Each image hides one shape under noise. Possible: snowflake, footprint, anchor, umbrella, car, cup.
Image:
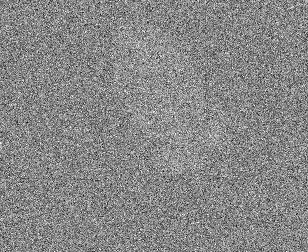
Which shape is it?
footprint
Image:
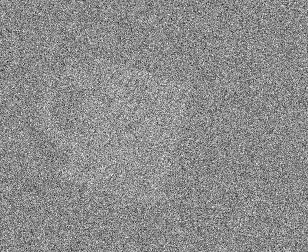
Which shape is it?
cup
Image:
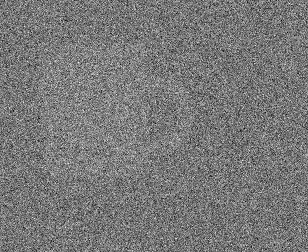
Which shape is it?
cup
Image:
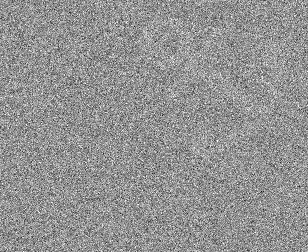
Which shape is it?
anchor
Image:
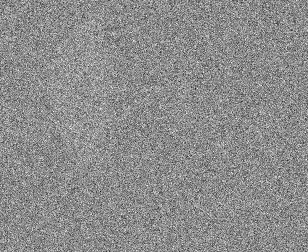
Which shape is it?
umbrella
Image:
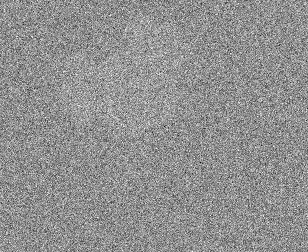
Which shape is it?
car
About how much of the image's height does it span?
half
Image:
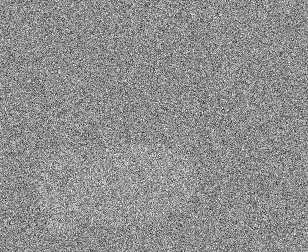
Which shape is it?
footprint
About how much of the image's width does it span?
half
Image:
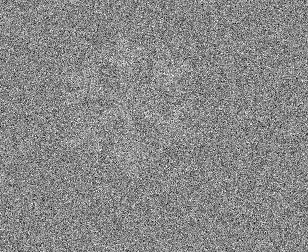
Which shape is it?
snowflake
